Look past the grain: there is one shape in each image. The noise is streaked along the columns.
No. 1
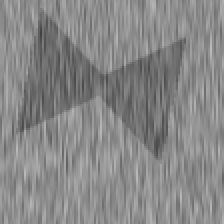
bow tie
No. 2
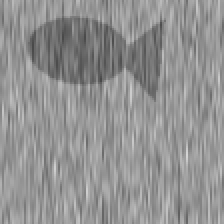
fish
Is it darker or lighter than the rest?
darker
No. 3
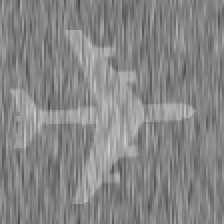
airplane
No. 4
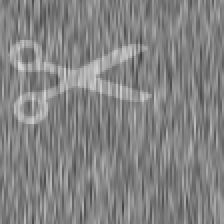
pair of scissors
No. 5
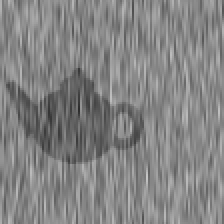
teapot
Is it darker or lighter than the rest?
darker
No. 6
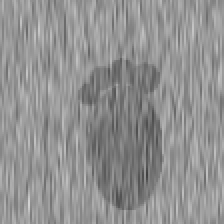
footprint
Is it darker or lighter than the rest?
darker
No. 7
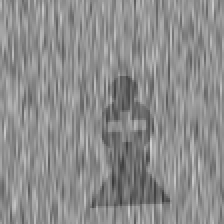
chess bishop
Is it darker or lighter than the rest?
darker
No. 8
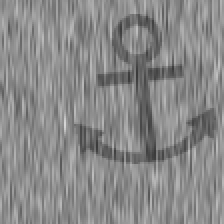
anchor
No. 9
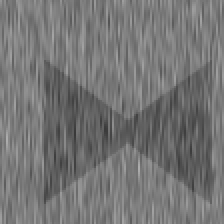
bow tie
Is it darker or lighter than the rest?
darker
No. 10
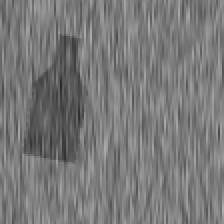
bottle
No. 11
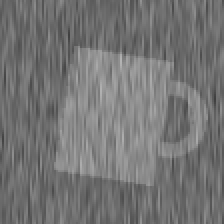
cup
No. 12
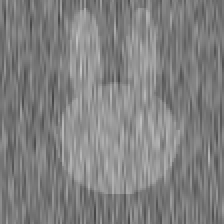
rabbit's head
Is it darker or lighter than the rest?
lighter
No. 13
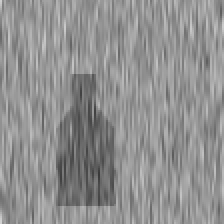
bottle
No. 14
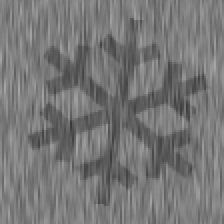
snowflake
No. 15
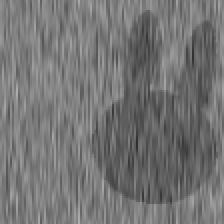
rabbit's head
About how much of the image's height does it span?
nearly all
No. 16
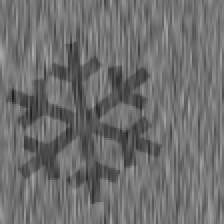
snowflake
